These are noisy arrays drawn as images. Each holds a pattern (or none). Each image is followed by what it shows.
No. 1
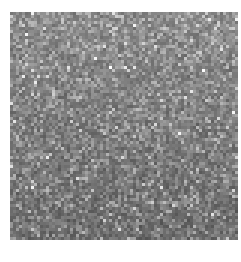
a smooth slope
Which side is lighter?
top
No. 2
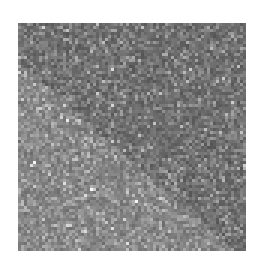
a sharp edge
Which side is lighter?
bottom left
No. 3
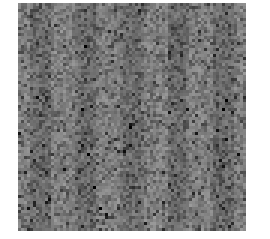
vertical stripes
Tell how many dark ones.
5
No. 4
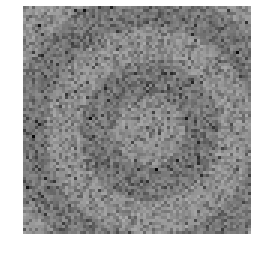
rings round one point
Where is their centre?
centre
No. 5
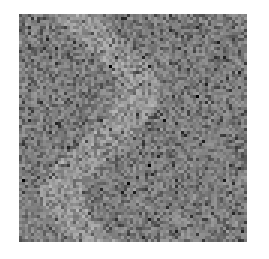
a wavy band
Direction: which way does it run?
top to bottom
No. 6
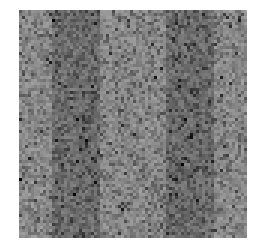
vertical stripes
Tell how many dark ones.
2
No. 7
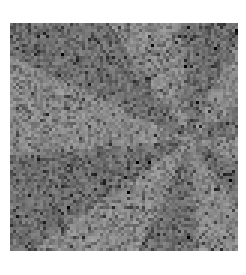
spokes from one point
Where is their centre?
middle right
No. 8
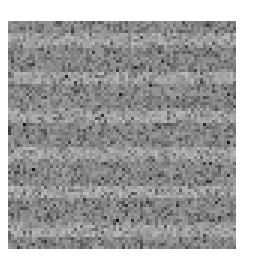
horizontal stripes
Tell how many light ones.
6
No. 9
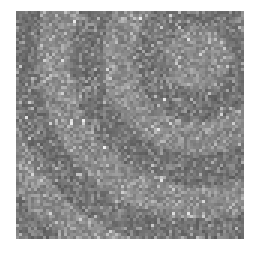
rings round one point
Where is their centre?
top right
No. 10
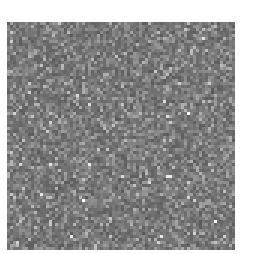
only noise
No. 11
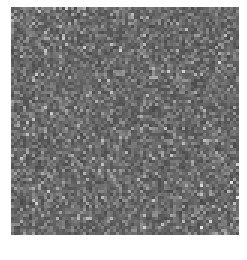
only noise
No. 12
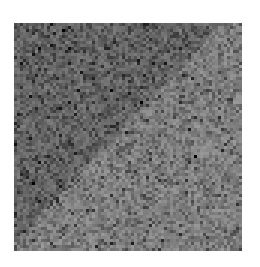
a sharp edge
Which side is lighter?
bottom right
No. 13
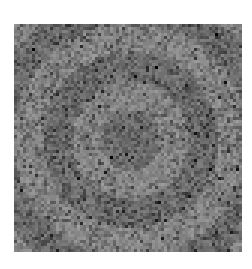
rings round one point
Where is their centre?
centre
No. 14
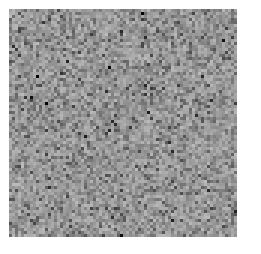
only noise
